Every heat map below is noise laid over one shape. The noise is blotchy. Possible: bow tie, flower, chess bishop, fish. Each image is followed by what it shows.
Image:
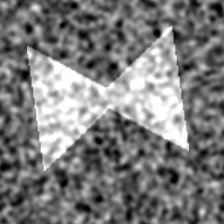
bow tie
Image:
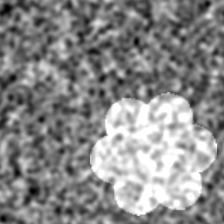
flower
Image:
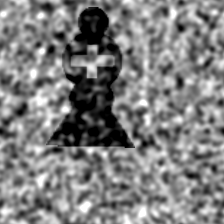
chess bishop
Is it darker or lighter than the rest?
darker
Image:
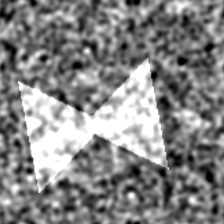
bow tie
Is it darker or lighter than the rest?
lighter
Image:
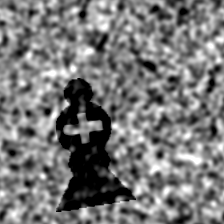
chess bishop
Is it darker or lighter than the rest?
darker
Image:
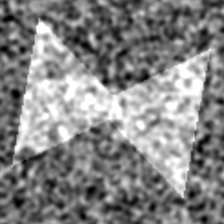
bow tie
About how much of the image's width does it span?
nearly all
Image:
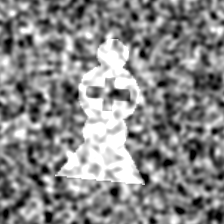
chess bishop
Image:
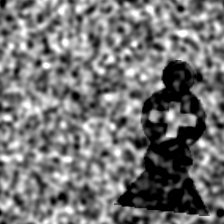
chess bishop
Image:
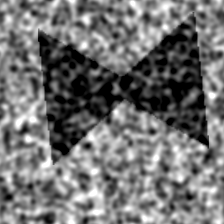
bow tie
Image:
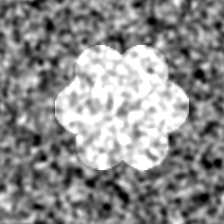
flower
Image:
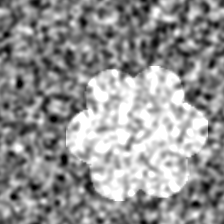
flower
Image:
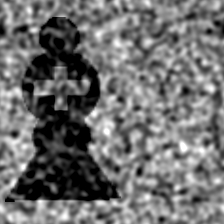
chess bishop
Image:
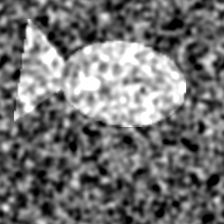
fish
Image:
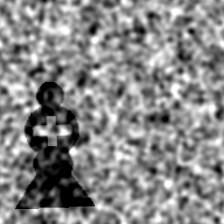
chess bishop
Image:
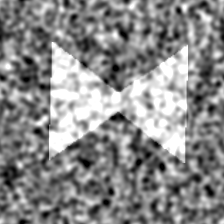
bow tie
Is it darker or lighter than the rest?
lighter
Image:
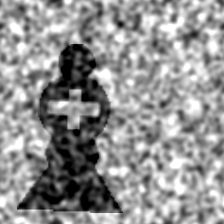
chess bishop
